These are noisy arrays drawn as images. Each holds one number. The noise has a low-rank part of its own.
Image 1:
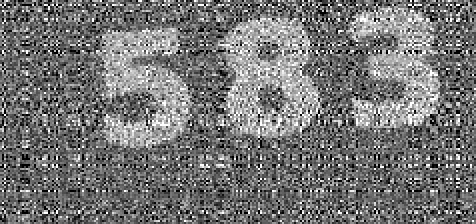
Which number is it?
583
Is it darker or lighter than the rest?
lighter
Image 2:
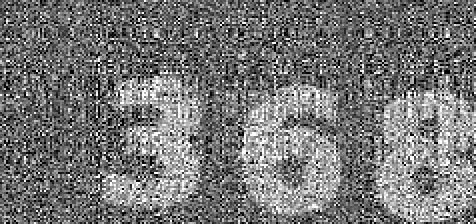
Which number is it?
368
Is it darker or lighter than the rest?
lighter
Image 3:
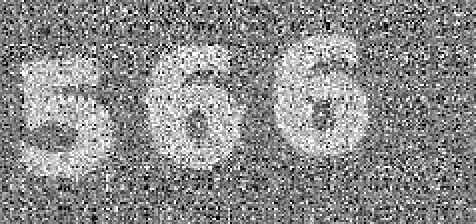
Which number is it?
566
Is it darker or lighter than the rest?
lighter
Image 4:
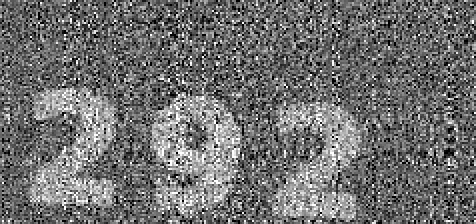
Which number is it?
292
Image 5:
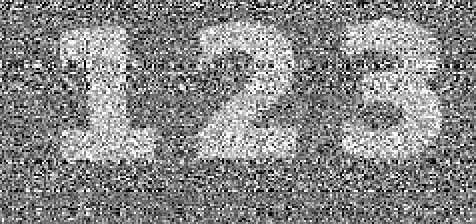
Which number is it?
123
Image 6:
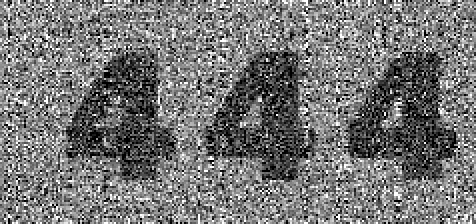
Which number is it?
444
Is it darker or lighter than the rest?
darker
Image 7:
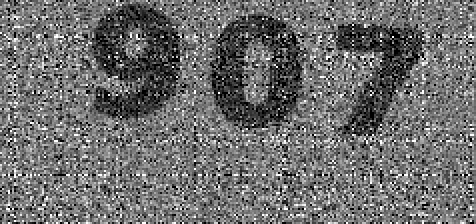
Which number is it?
907
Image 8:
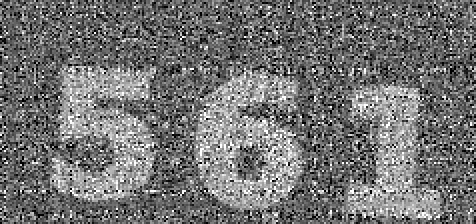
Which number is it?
561
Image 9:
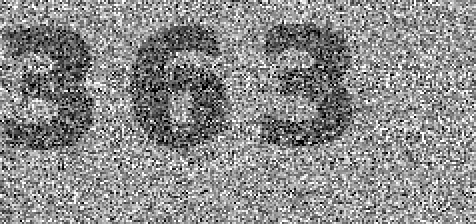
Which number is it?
363
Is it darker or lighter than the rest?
darker
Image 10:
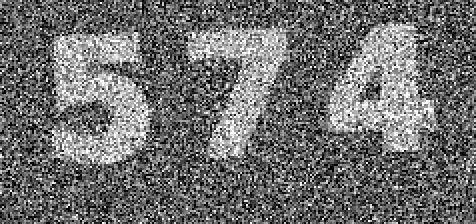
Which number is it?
574
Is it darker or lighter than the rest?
lighter
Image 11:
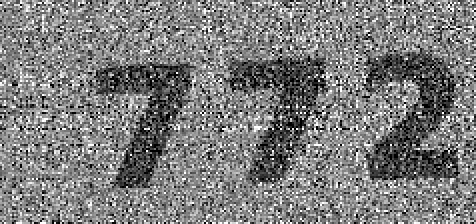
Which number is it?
772
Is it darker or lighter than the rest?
darker
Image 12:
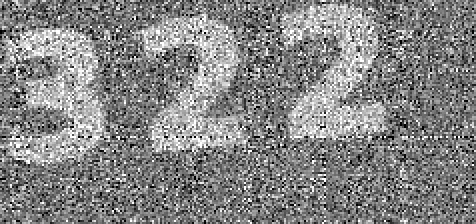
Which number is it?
322
